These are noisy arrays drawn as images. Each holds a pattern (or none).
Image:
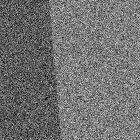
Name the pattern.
a sharp edge
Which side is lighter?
right
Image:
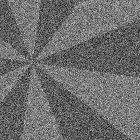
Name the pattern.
spokes from one point
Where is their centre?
middle left
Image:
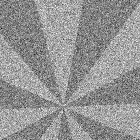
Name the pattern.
spokes from one point
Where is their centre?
bottom middle
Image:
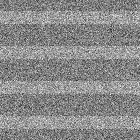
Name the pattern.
horizontal stripes
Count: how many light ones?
4
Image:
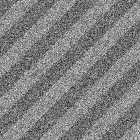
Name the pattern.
diagonal stripes
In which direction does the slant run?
bottom left to top right
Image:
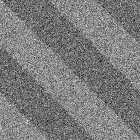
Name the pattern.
diagonal stripes
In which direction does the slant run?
top left to bottom right
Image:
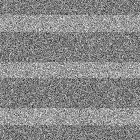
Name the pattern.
horizontal stripes
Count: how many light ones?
3
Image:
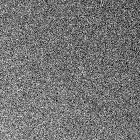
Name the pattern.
a smooth slope
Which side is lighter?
bottom left
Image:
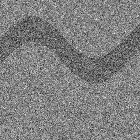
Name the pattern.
a wavy band
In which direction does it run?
left to right
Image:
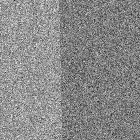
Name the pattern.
a sharp edge
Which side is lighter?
left
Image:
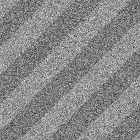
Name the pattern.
diagonal stripes
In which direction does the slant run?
bottom left to top right
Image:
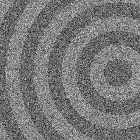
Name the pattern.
rings round one point
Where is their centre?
middle right
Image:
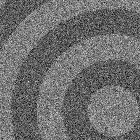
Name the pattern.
rings round one point
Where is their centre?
bottom right
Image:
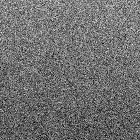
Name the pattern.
a smooth slope
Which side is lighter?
top
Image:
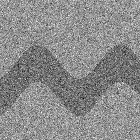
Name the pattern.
a wavy band
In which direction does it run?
left to right
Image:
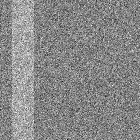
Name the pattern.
one vertical stripe
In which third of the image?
left
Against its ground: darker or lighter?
lighter
